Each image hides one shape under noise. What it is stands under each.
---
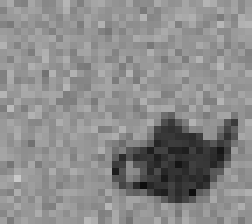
teapot
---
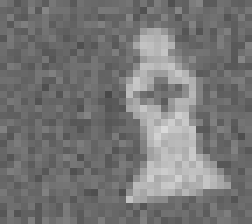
chess bishop
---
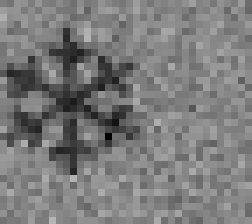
snowflake
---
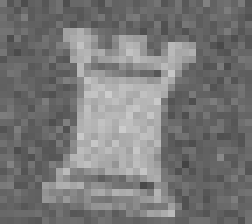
chess rook
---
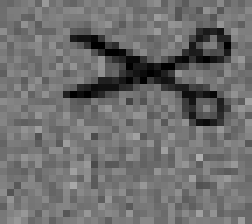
pair of scissors
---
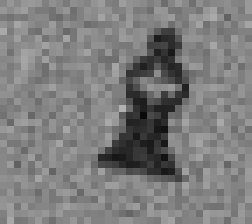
chess bishop
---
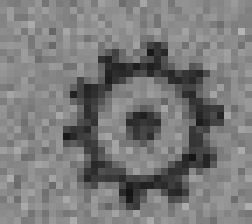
gear
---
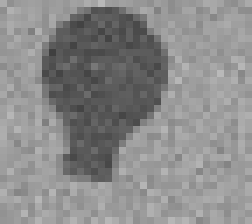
light bulb
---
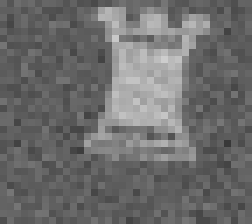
chess rook
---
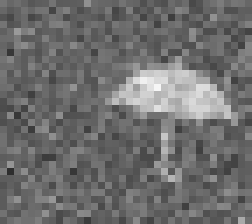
umbrella
